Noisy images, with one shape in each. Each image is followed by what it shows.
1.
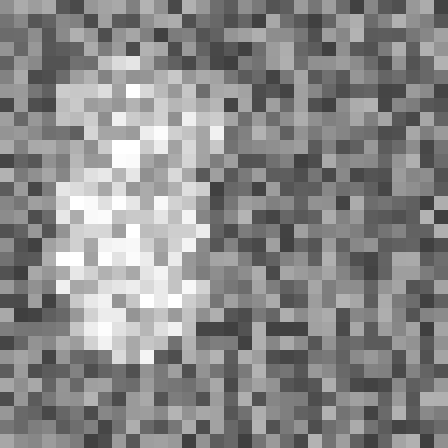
footprint
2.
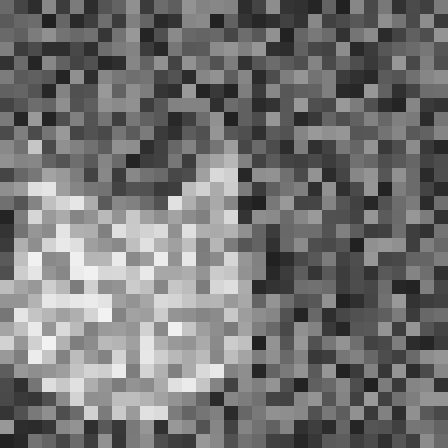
cat's head
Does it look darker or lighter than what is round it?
lighter
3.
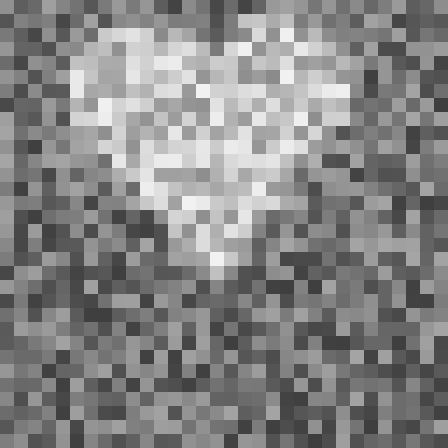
heart
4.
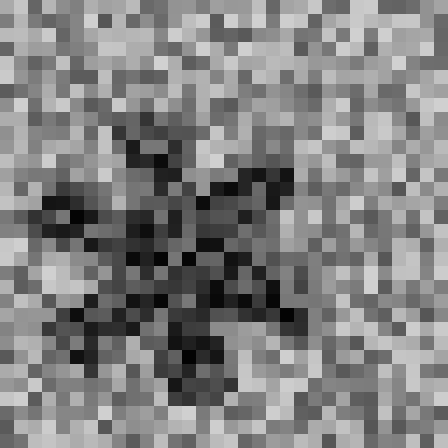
asterisk
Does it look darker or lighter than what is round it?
darker
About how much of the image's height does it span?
two thirds
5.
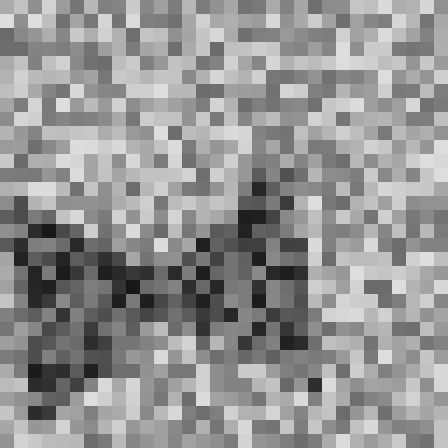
bow tie
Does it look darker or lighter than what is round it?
darker
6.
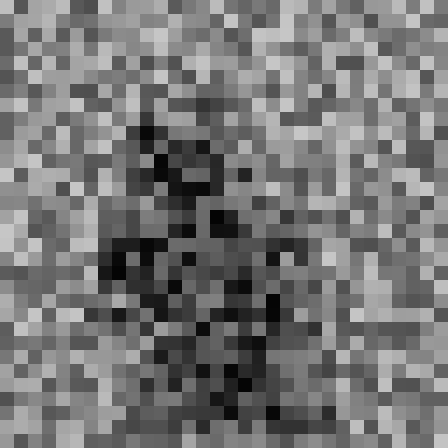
chess knight
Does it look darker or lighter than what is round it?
darker
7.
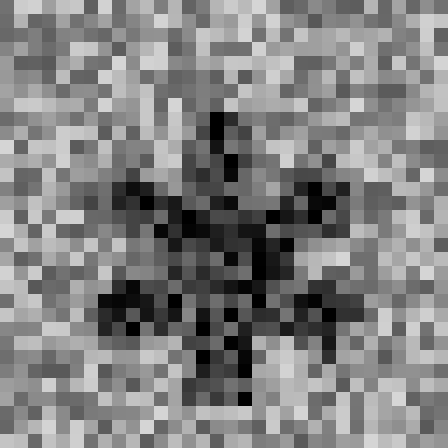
asterisk
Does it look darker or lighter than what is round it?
darker
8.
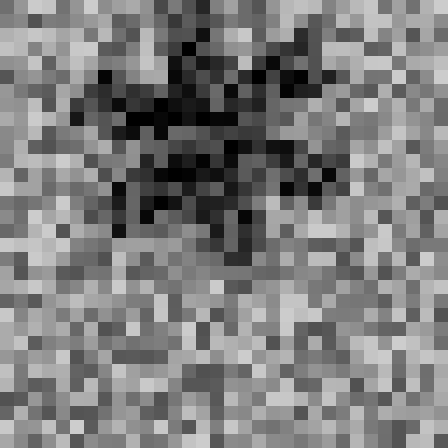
asterisk
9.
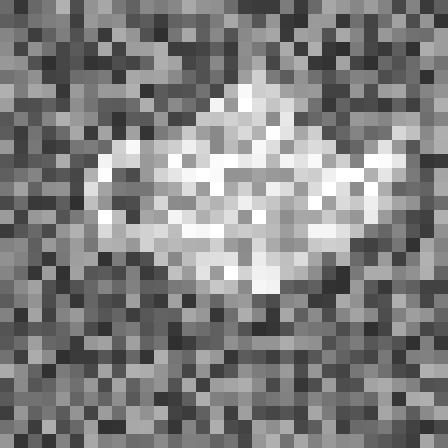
teapot
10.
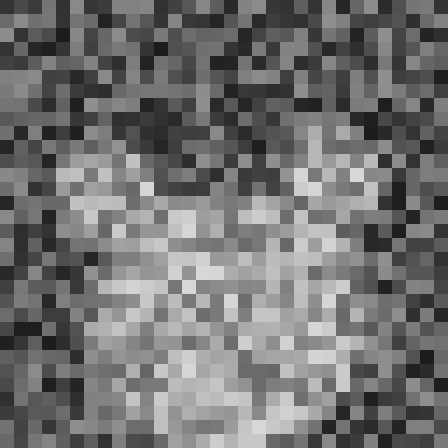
bear's head
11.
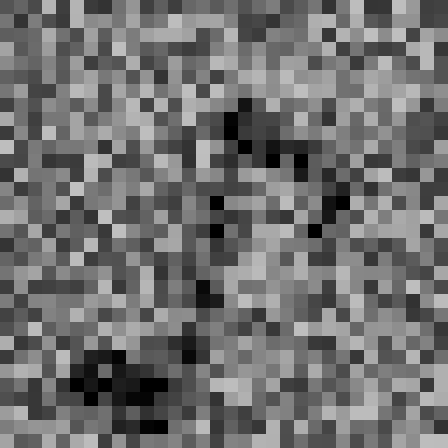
musical note
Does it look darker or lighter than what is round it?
darker
